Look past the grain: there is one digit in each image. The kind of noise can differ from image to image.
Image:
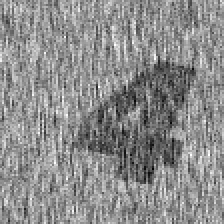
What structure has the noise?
streaked along the columns
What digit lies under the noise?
4
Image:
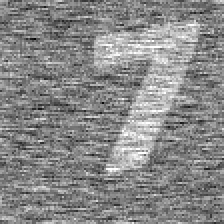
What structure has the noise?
streaked along the rows
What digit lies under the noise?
7
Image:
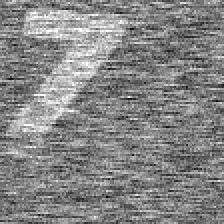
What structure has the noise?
streaked along the rows
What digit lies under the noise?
7
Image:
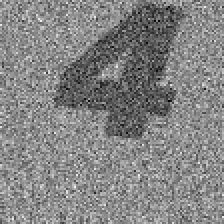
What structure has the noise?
low rank plus noise
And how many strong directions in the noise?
five to eight
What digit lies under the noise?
4
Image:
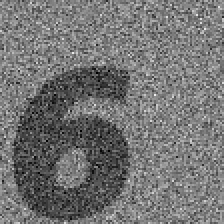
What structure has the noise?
independent entries
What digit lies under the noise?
6
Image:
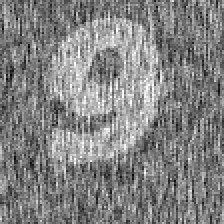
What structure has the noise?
streaked along the columns
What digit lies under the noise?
9
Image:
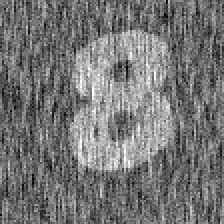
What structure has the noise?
streaked along the columns
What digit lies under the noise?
8
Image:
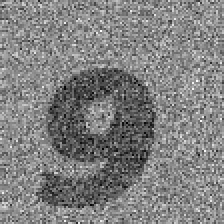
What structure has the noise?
low rank plus noise
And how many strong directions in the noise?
three or four
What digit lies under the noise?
9
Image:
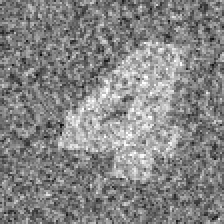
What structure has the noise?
blotchy
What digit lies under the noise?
4
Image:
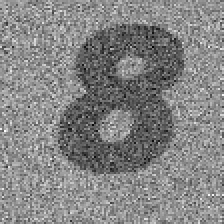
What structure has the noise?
low rank plus noise
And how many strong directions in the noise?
three or four
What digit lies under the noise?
8
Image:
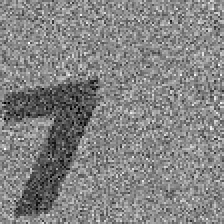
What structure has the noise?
low rank plus noise
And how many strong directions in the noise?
two
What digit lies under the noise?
7
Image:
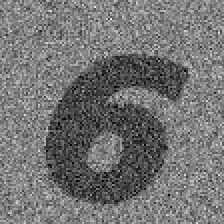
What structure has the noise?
low rank plus noise
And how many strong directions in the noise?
three or four
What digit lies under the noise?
6
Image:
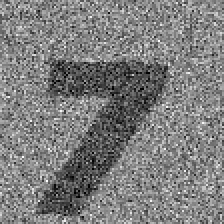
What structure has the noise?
independent entries
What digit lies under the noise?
7
